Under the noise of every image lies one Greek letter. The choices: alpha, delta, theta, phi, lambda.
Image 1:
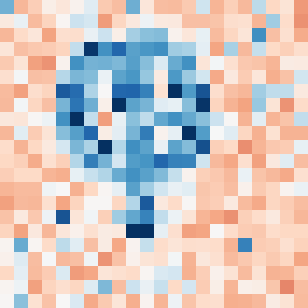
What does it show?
blue phi
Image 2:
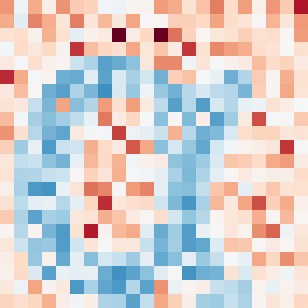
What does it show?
blue alpha
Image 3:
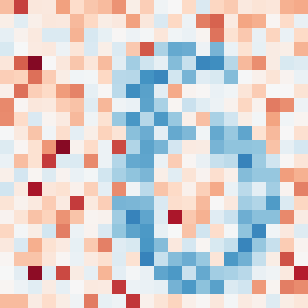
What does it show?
blue delta
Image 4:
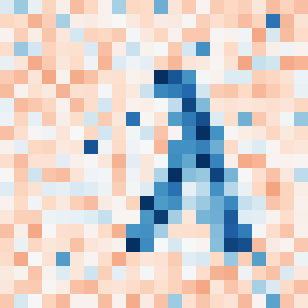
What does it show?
blue lambda
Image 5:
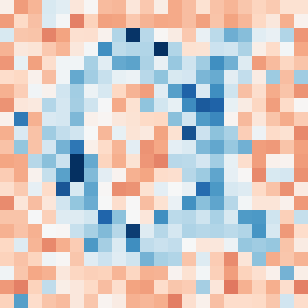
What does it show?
blue alpha
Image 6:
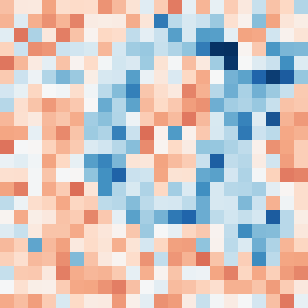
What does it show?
blue alpha
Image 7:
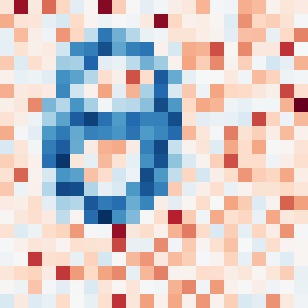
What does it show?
blue theta
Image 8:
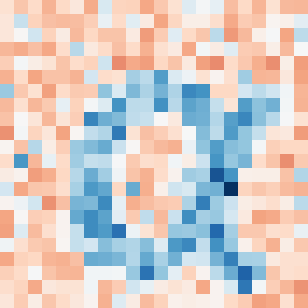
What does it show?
blue alpha
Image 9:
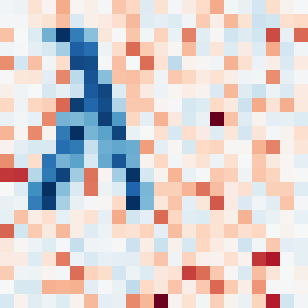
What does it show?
blue lambda
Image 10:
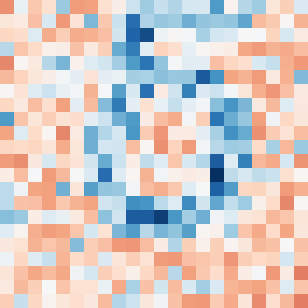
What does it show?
blue delta
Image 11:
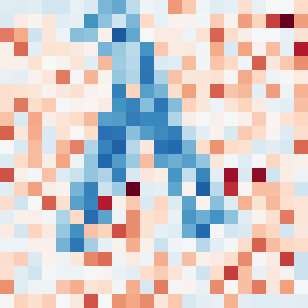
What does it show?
blue lambda
